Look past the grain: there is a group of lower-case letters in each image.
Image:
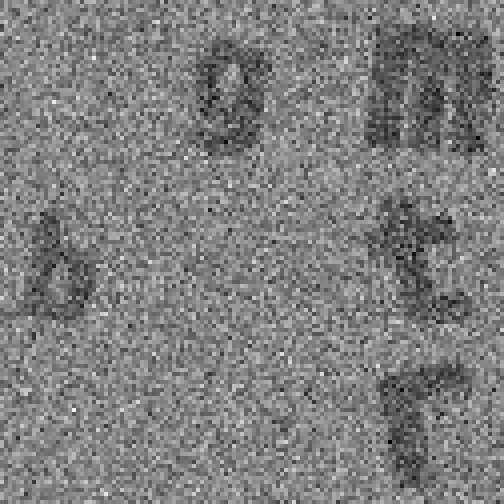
top middle: g; top right: m; middle left: b; middle right: t; bottom right: r
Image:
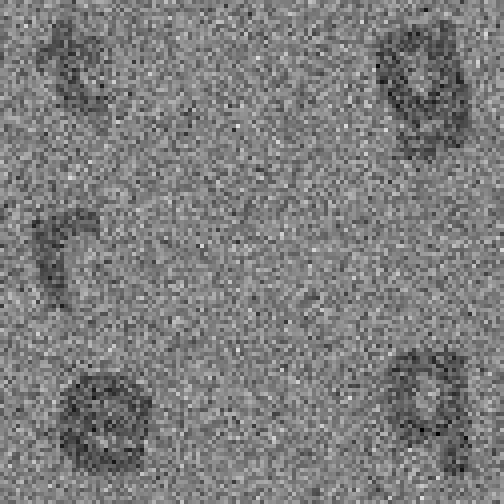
top left: t; top right: g; middle left: r; bottom left: e; bottom right: q
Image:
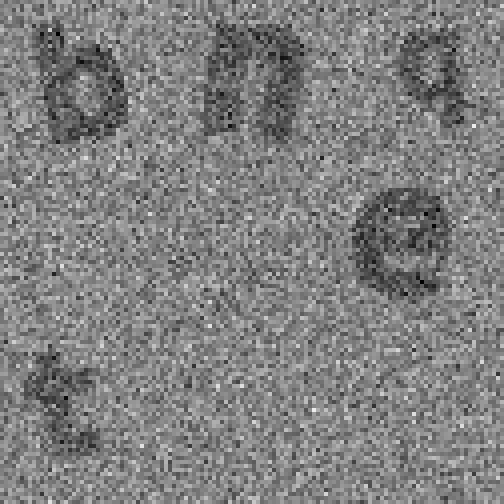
top left: b; top middle: n; top right: q; middle right: e; bottom left: t
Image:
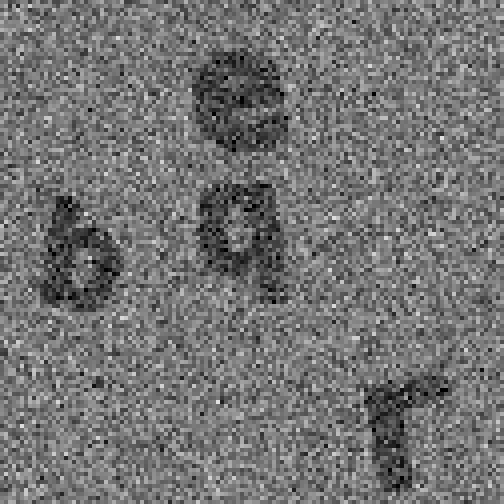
top middle: e; middle left: b; centre: q; bottom right: r
